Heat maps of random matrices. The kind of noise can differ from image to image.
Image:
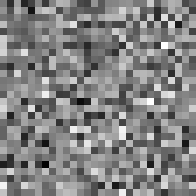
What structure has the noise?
low rank plus noise
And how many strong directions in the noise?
five to eight
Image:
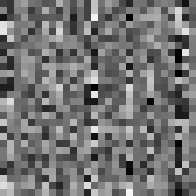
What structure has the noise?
columns of uneven size
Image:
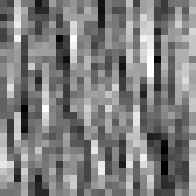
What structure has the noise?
streaked along the columns
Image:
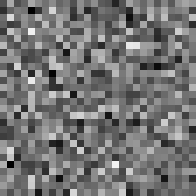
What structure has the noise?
low rank plus noise
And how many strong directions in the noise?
five to eight
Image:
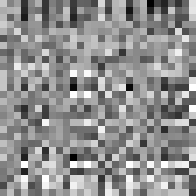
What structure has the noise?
low rank plus noise
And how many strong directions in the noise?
one
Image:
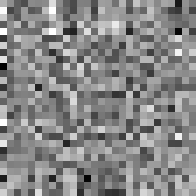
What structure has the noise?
low rank plus noise
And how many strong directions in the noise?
two
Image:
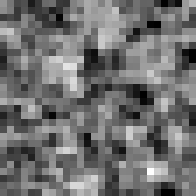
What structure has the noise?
blotchy
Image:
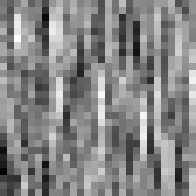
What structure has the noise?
streaked along the columns
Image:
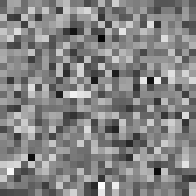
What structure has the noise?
low rank plus noise
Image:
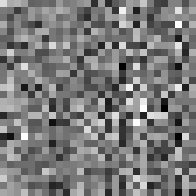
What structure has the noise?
low rank plus noise
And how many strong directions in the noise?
two
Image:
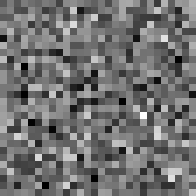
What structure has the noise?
independent entries
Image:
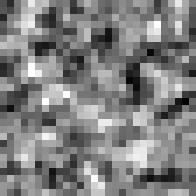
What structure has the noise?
blotchy
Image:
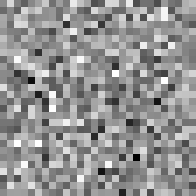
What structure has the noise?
independent entries
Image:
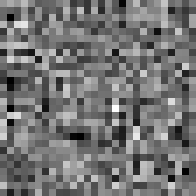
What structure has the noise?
low rank plus noise
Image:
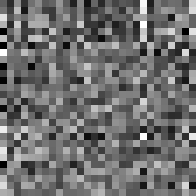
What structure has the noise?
low rank plus noise
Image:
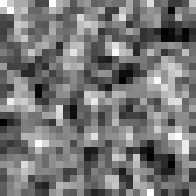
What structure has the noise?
blotchy
